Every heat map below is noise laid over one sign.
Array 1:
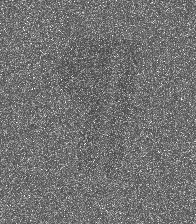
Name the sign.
pilcrow
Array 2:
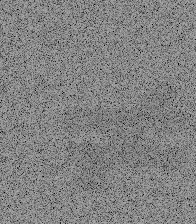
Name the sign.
not-equal sign
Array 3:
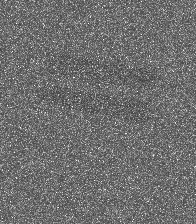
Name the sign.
equals sign
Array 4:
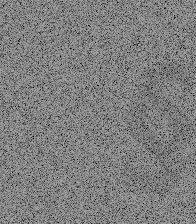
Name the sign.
section sign
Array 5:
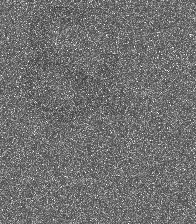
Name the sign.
ampersand
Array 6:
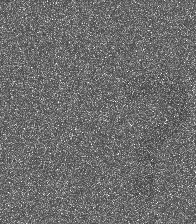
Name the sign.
question mark
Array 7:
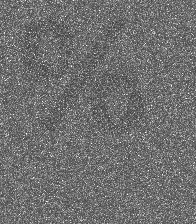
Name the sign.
percent sign
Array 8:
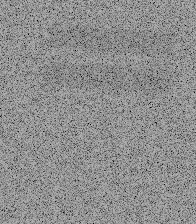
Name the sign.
equals sign
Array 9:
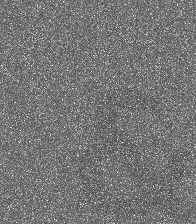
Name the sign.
ampersand
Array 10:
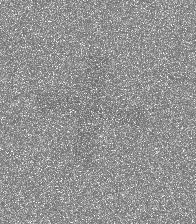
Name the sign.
plus sign
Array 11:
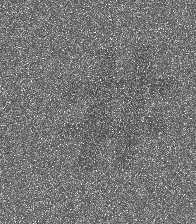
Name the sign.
hash sign
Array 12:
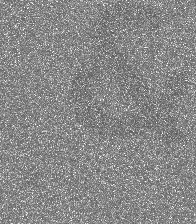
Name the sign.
ampersand
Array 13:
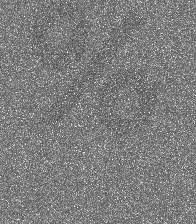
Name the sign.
percent sign
